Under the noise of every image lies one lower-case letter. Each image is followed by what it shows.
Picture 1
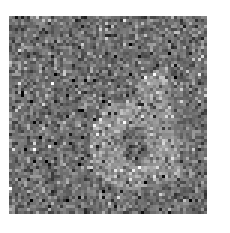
d
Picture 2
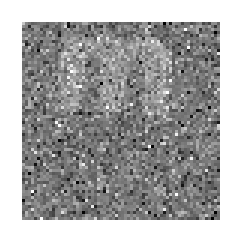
m
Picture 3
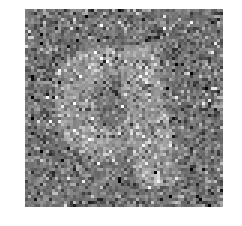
q
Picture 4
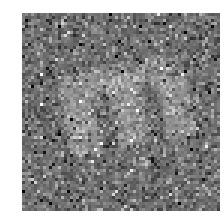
m
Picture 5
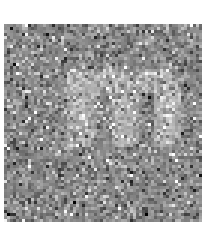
m
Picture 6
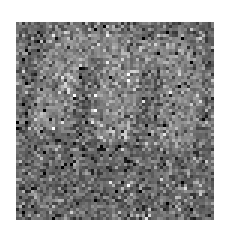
m
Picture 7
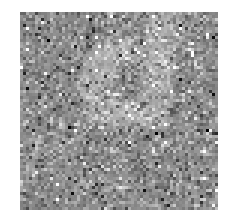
d
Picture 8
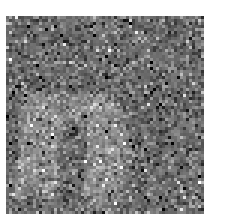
n
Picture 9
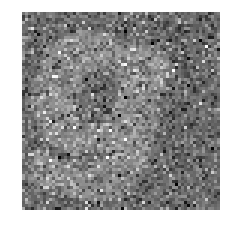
g
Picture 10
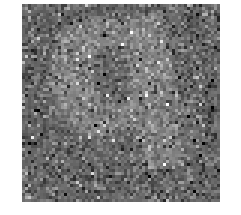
q
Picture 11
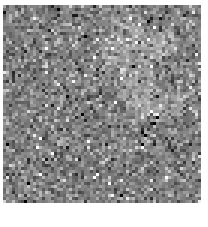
t
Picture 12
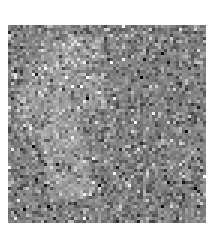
f
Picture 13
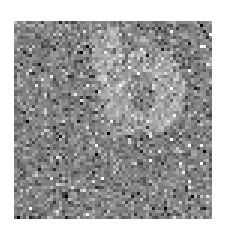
b
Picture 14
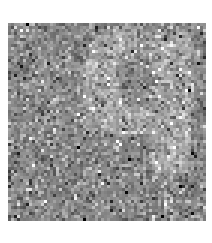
q
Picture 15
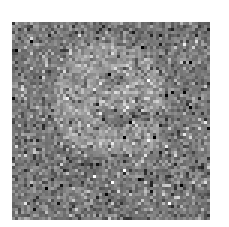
e
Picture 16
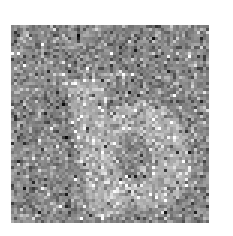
b
